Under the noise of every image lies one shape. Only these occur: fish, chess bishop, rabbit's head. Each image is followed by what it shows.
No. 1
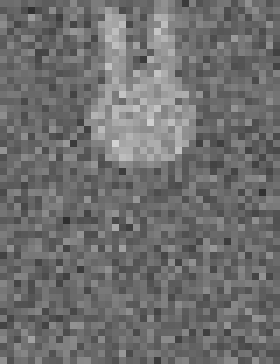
rabbit's head
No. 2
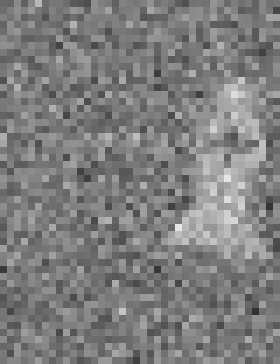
chess bishop
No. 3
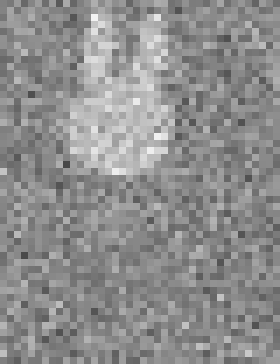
rabbit's head
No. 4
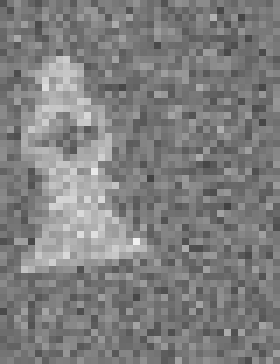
chess bishop
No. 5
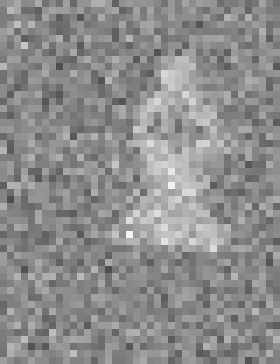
chess bishop
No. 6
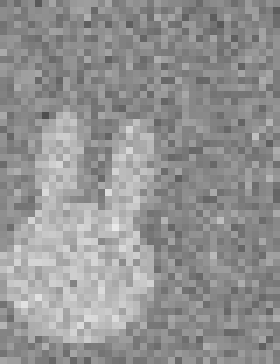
rabbit's head
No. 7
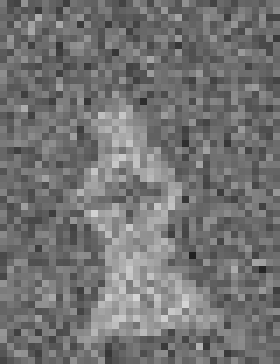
chess bishop
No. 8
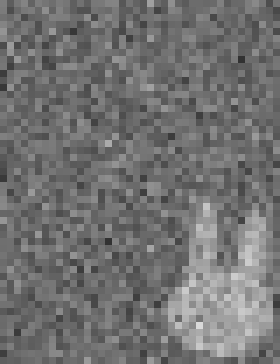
rabbit's head
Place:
bottom right
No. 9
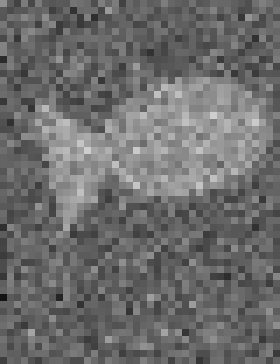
fish
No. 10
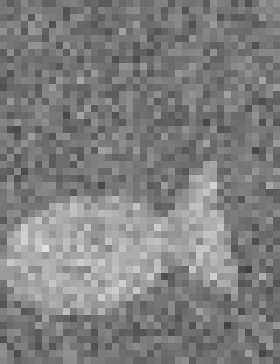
fish
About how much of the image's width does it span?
nearly all
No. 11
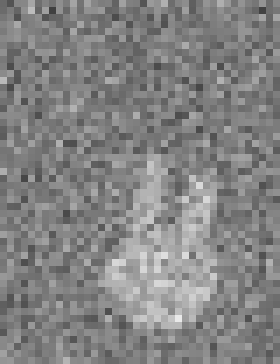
rabbit's head
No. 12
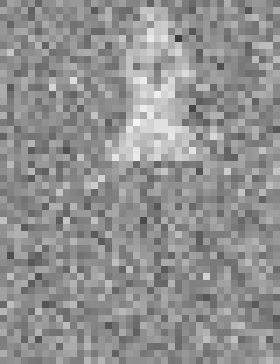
chess bishop
